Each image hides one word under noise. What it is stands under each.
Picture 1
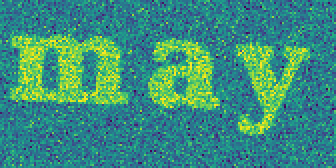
may
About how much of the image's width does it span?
nearly all
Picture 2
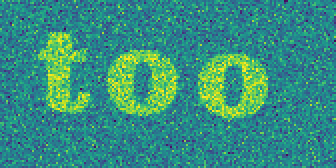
too
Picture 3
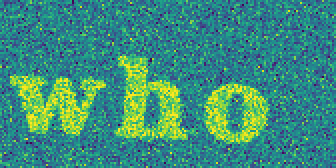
who
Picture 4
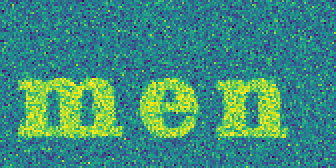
men
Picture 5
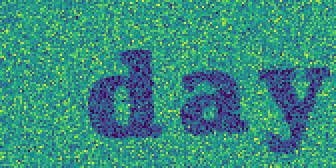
day
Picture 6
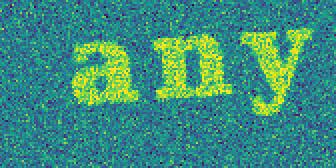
any
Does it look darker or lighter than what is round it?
lighter
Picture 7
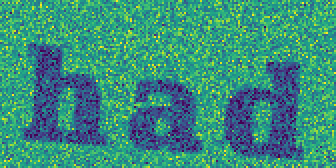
had
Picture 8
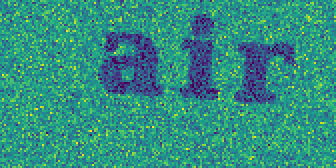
air
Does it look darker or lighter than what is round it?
darker
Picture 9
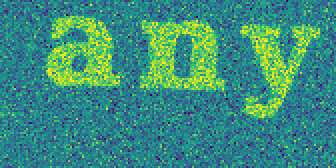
any
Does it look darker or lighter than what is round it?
lighter
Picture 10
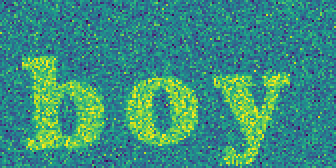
boy
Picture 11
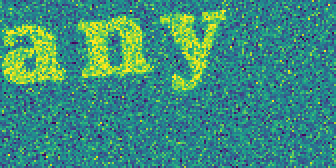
any
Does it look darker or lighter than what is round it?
lighter
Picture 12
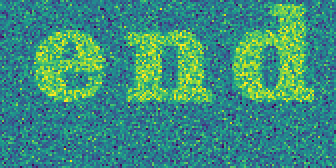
end
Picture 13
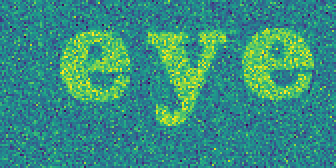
eye
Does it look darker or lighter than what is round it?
lighter
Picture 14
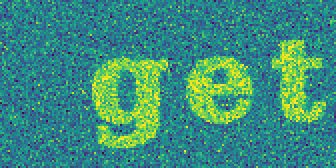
get
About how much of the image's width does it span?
two thirds
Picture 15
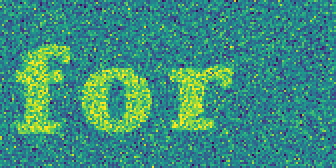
for
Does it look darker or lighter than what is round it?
lighter
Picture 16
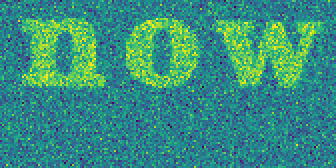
now
